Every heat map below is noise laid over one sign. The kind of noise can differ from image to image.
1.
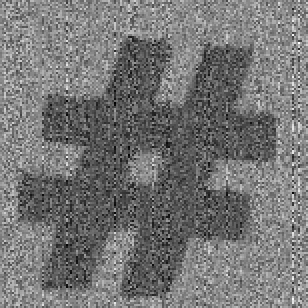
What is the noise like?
columns of uneven size
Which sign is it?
hash sign
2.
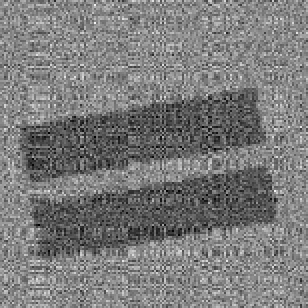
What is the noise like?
low rank plus noise
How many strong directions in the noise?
one
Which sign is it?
equals sign
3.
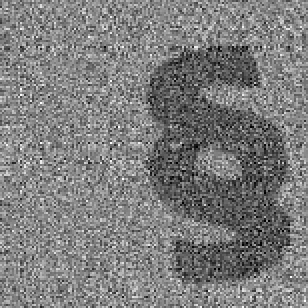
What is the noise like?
low rank plus noise
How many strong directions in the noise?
three or four
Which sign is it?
section sign
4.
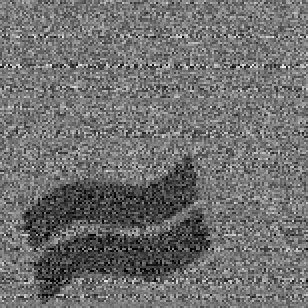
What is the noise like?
rows of uneven size
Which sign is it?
approximately sign
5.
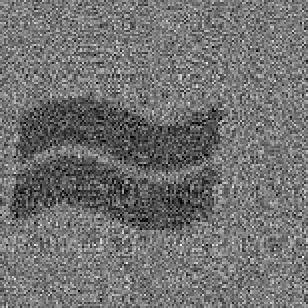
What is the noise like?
low rank plus noise
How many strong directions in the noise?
three or four
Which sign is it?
approximately sign
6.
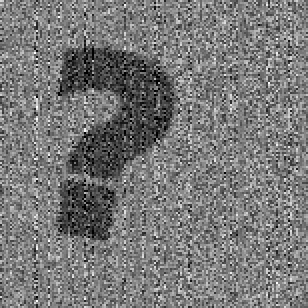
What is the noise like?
columns of uneven size
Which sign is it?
question mark
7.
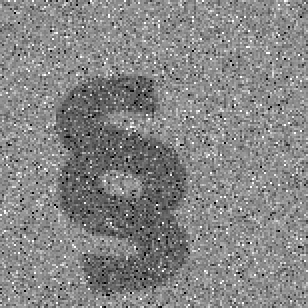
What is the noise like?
heavy tails
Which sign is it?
section sign
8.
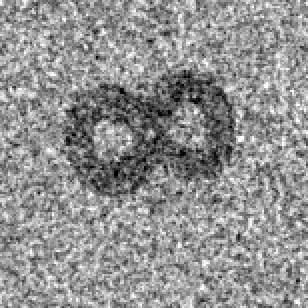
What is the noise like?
blotchy
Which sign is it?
infinity sign
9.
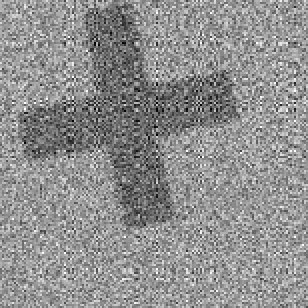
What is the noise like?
low rank plus noise
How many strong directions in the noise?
one
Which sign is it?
plus sign
